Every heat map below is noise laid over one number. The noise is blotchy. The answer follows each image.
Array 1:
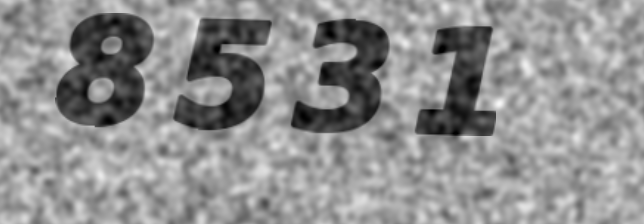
8531
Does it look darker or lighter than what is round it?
darker
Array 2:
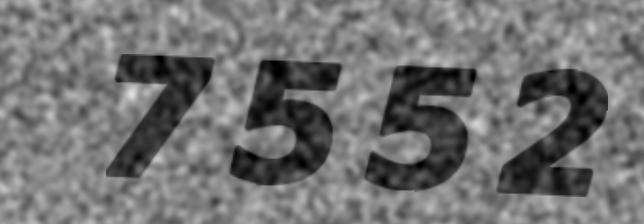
7552
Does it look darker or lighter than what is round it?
darker
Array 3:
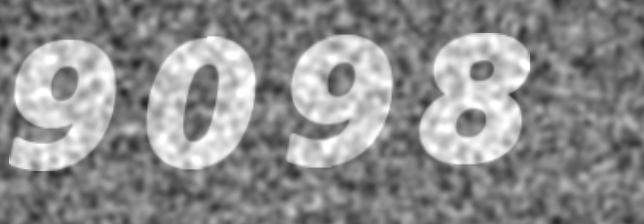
9098
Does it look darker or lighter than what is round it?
lighter
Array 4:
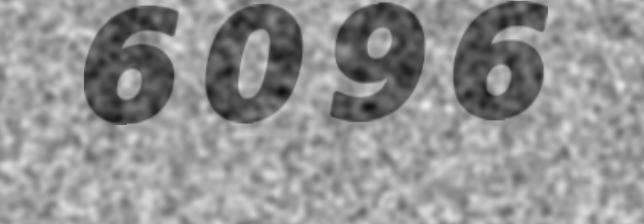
6096
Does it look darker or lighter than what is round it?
darker
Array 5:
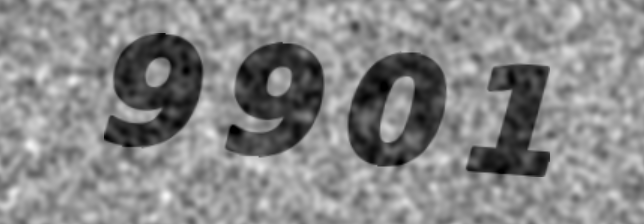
9901
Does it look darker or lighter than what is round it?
darker
